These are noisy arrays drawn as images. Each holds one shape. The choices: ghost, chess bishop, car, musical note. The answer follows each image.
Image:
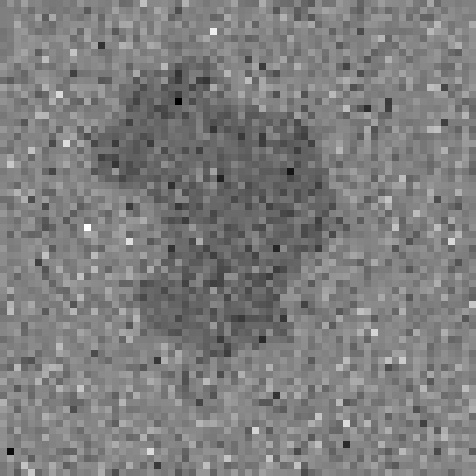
dark car
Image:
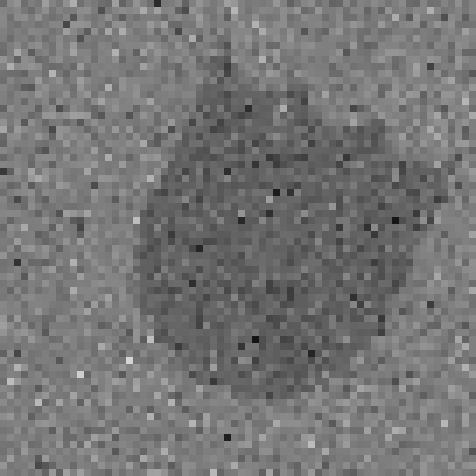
dark ghost
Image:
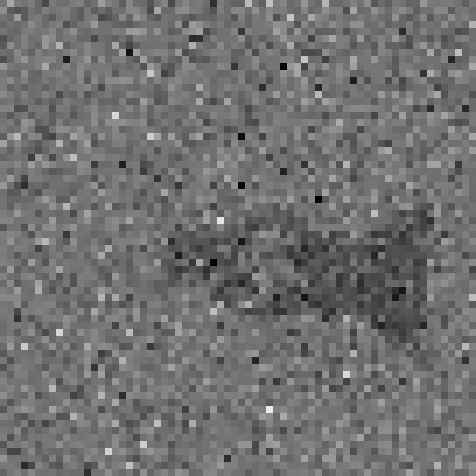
dark chess bishop
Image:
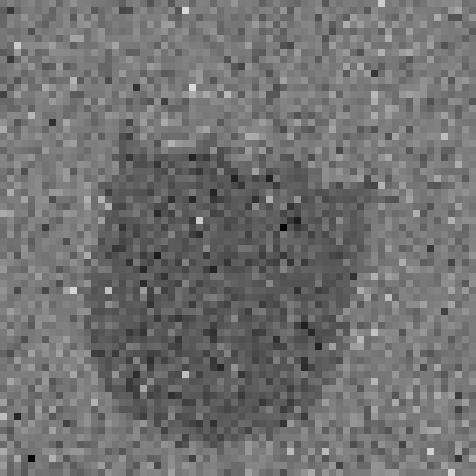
dark ghost
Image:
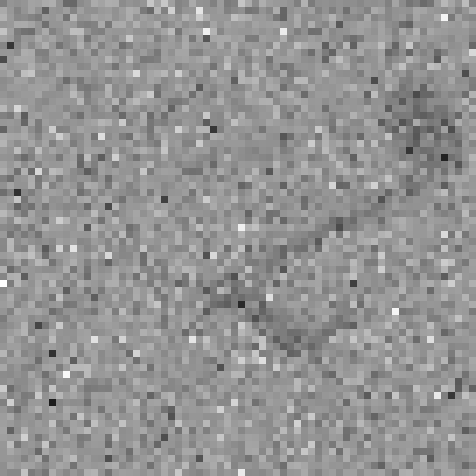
dark musical note
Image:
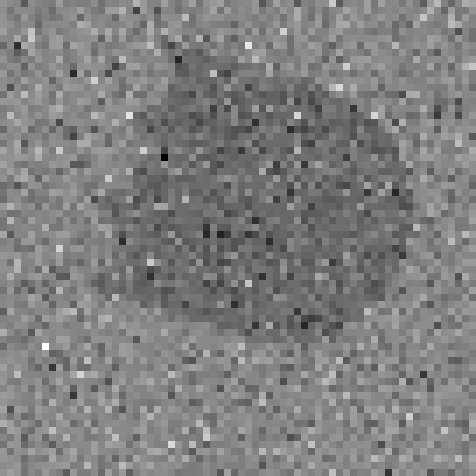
dark ghost
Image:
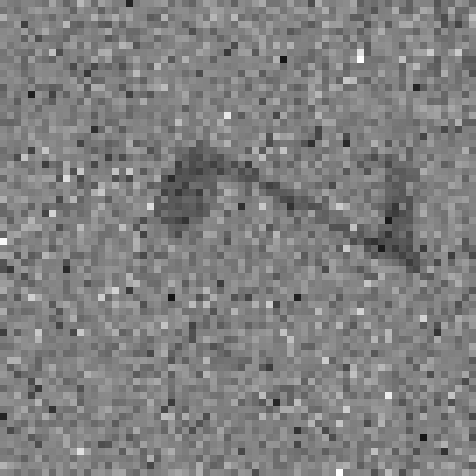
dark musical note
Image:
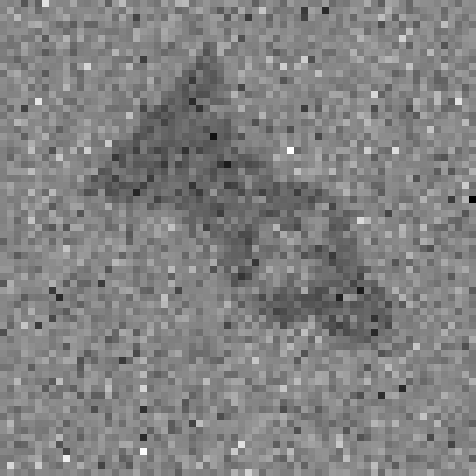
dark chess bishop
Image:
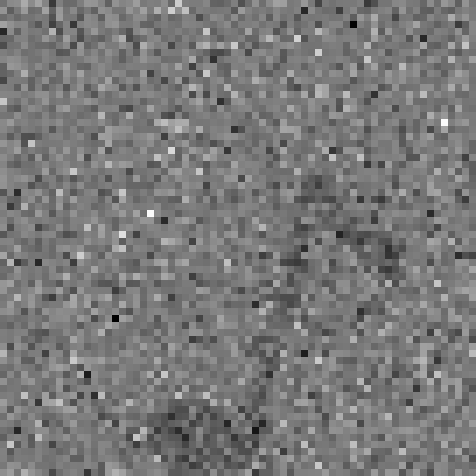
dark musical note
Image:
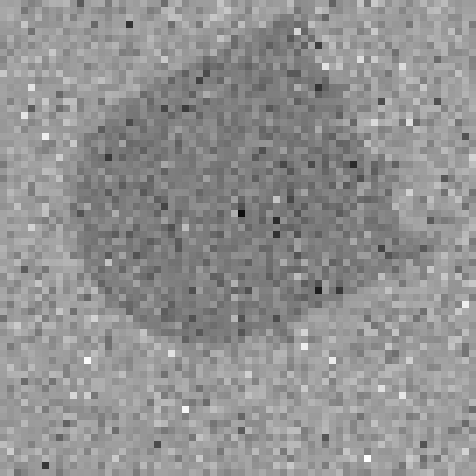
dark ghost
